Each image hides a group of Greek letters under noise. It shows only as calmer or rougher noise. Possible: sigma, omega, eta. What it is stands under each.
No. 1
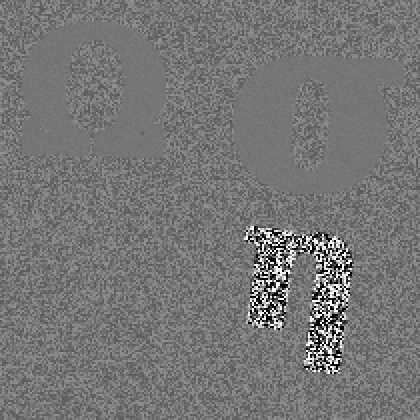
top left: calm omega; top right: calm sigma; bottom right: rough eta
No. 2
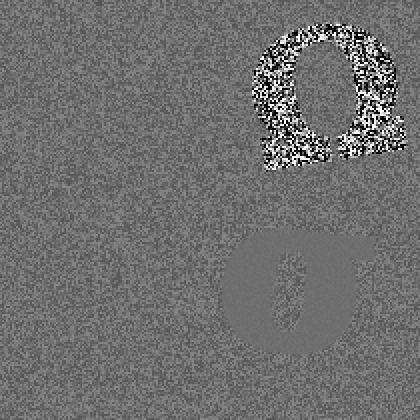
top right: rough omega; bottom right: calm sigma
